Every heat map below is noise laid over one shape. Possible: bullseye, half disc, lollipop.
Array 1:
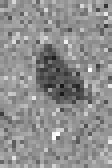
dark half disc
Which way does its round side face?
down and left
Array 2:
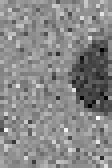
dark half disc
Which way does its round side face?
left
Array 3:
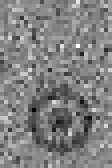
dark bullseye
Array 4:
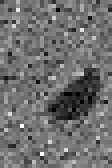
dark half disc
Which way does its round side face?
down and right
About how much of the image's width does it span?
half
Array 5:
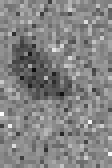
dark half disc
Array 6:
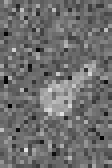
light lollipop
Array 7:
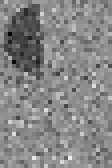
dark half disc, top left
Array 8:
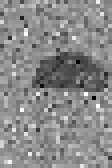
dark half disc
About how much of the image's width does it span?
two thirds
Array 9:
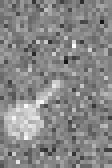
light lollipop
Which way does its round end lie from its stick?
down and left
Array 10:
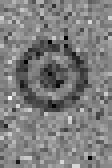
dark bullseye
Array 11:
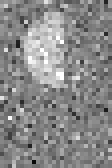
light half disc
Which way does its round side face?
left
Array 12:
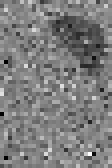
dark half disc
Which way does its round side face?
up and right
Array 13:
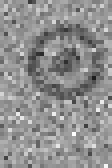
dark bullseye
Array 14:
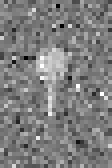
light lollipop, centre
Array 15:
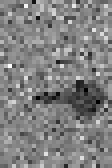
dark lollipop
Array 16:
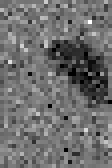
dark half disc
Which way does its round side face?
up and right
